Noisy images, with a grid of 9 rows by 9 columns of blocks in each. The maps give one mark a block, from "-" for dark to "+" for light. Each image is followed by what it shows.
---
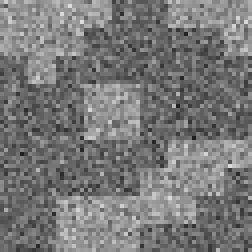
+ + + + - - + + +
+ + + - - - - - +
- + - - - - - - -
- - - + + - - - -
- - - + + - - - -
- - - - - - + + +
- - - - - + + + -
- - + + + + + - -
- - + + + - - - -
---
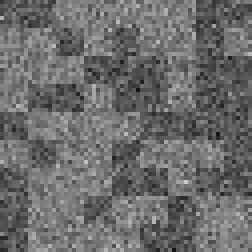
- - + + + + + - -
+ + - + - + + - +
+ + + - - - + - -
+ - - + - - + - -
- + + + + - - - -
+ - + + - + + + -
- + + + - - + - -
- + + - + + - + +
- + + + + - - + +
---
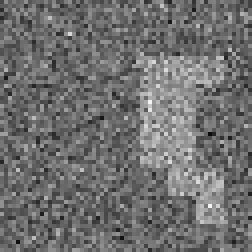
- - - - - - - - -
- - - - - - - - -
- - - - - + + + -
- - - - - + + - -
- - - - - + + - -
- - - - - + + - -
- - - - - - + + -
- - - - - - - + -
- - - - - - - - -
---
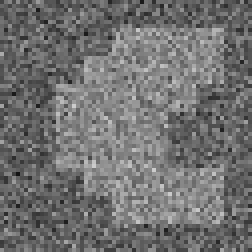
- - - - - - - - -
- - - - + + + + -
- - - + + + + + -
- - + + + + + - -
- - + + + + - - -
- - + + + + - - -
- - - + + + + + -
- - - - + + + + -
- - - - - - - - -
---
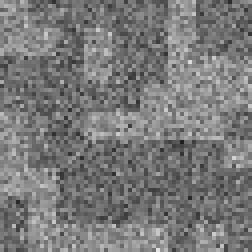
+ - - - - - + - -
+ + - + - - + - -
- - - + - - + + +
- - - - - + + + +
+ - - + + + + + -
+ - - - - - - - +
+ + - - - - - - -
- + - - - - - - -
- + + + + + - + -
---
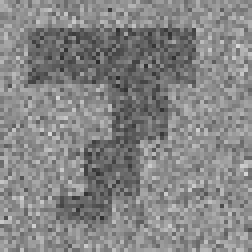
+ + + + + + + + +
+ - - - - - - + +
+ - - - - - - + +
+ + + + - - + + +
+ + + + - - + + +
+ + + - - + + + +
+ + + - - + + + +
+ + - - + + + + +
+ + + + + + + + +
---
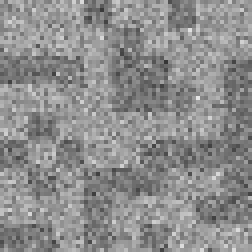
+ + + - + + - + +
+ + + + - + + + +
- - - + - - + + -
+ + + + - - - + -
+ - + + + + + + -
- + - + + - - - -
+ - + - - - + + -
+ + + - + + + - -
- - + - + - + + +
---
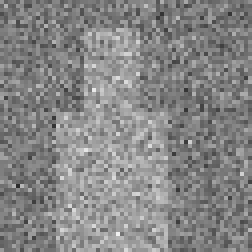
- - - - - - - - -
- - - + + - - - -
- - - + + - - - -
- - - + + - - - -
- - + + + + - - -
- - + + + + - - -
- - + + + + - - -
- - + + + + - - -
- - + + + + - - -
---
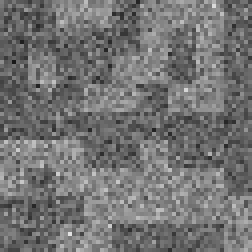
- - + + - + + + -
- - - - - + - + -
- + - - + + - + -
- - - + + - + + -
- - - - - - - - -
+ + + - - + - - -
+ - + + + + + + -
- - - + + + + + +
- - + + - - - - +
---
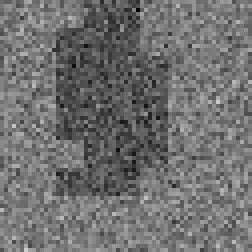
+ + + - - + + + +
+ + - - - + + + +
+ + - - - - + + +
+ + - - - - + + +
+ + - - - - + + +
+ + + - - - + + +
+ + - - - + + + +
+ + + + + + + + +
+ + + + + + + + +
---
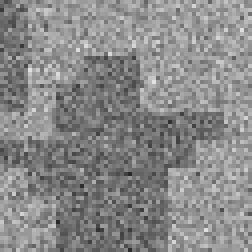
- + + + + + + + +
- + + + + + + + +
- + + - - + + + +
- + - - - + + + +
+ + - - - - - - +
- - - - - - - + +
+ - - - - - + + +
+ + - - - - + + +
+ + - - - - + + +
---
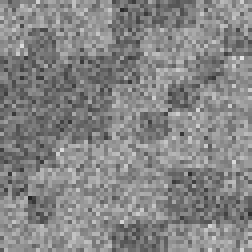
+ + + + - - - + +
+ - + + - + + + -
- - - - - + + - +
- - - - + + - + +
- - - - + - + + +
- - + + + + + + +
- + + + + + - - +
+ - + + + + - - -
+ + + + - - + + +
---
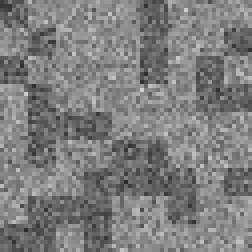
- + + + + - + + +
+ - + + + - + + -
- + + + + - + - +
+ - + + + + + - -
+ - - - + + + + +
+ - + + - - + + +
+ + + - - - - + -
+ - - - + + - + +
- - + - + + + + +
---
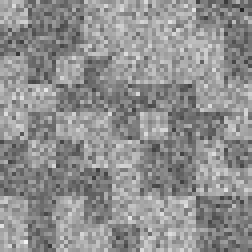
+ - - + + + + - -
- - - + + + + + -
+ - + - + + + + -
+ + - - - - - + +
+ - + + - + - - +
- + - + + - - + -
- - - - + - - + +
+ - + - + + + - -
+ - + + - + + - -
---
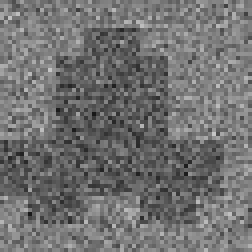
+ + + + + + + + +
+ + + - - + + + +
+ + - - - - + + +
+ + - - - - + + +
+ + - - - - + + +
- - - - - - - - +
- - - - - - - - +
+ - - + + - - + +
+ + + + + + + + +
